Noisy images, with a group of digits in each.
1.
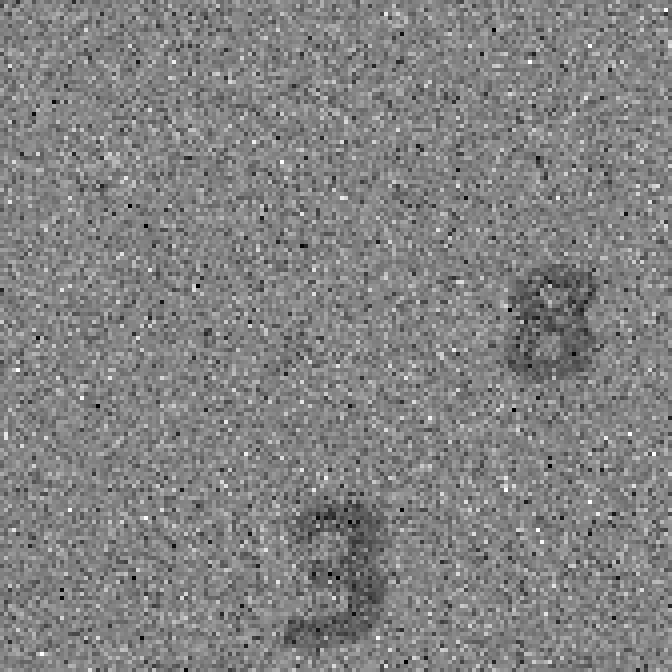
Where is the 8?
middle right
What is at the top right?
nothing
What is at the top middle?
nothing
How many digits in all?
2
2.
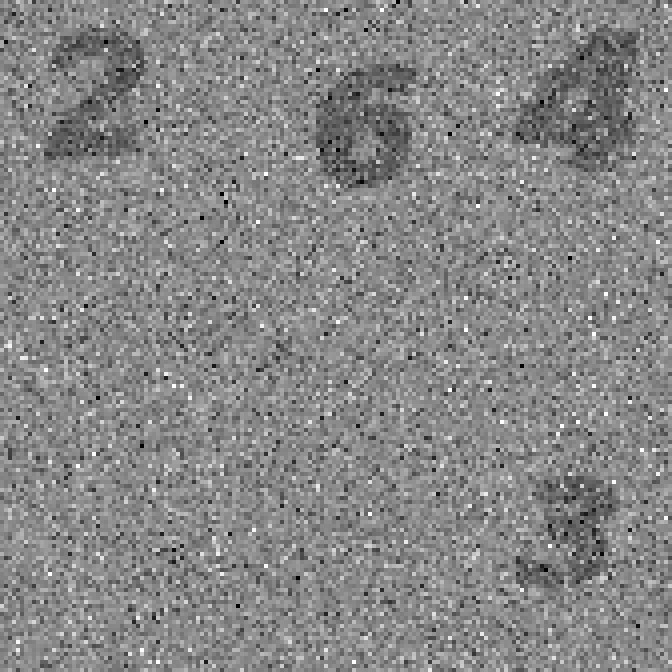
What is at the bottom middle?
nothing
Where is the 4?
top right
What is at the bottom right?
3
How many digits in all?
4
